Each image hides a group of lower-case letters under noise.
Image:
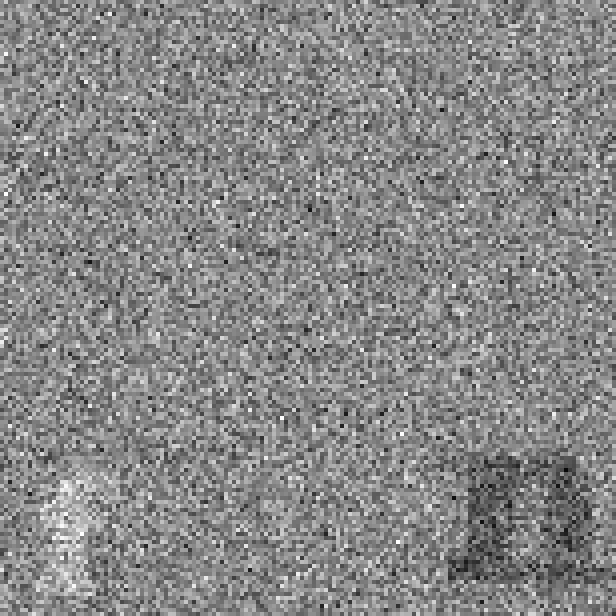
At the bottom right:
n
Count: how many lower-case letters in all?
2
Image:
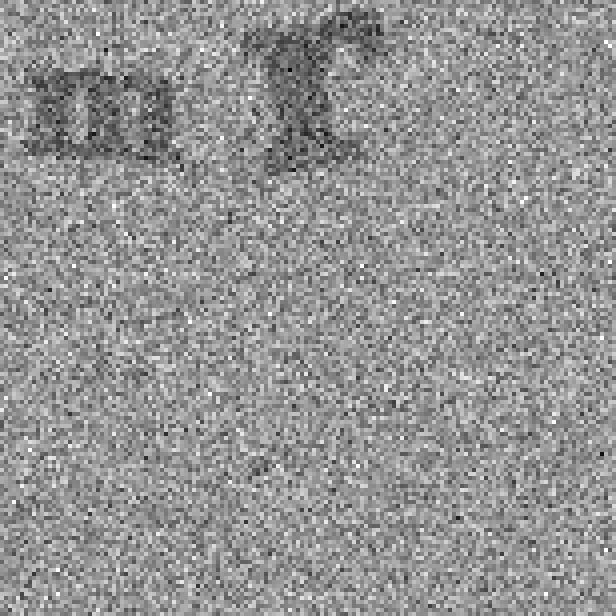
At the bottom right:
nothing
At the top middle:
r
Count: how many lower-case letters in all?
2
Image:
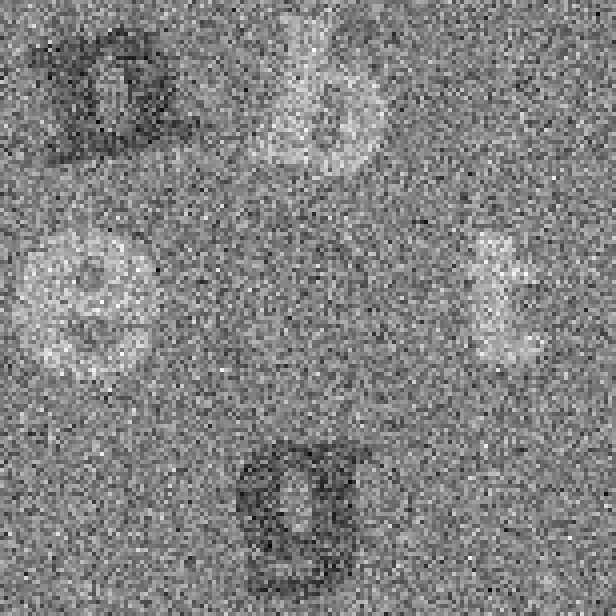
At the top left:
n
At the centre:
nothing
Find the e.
middle left
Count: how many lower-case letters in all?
5
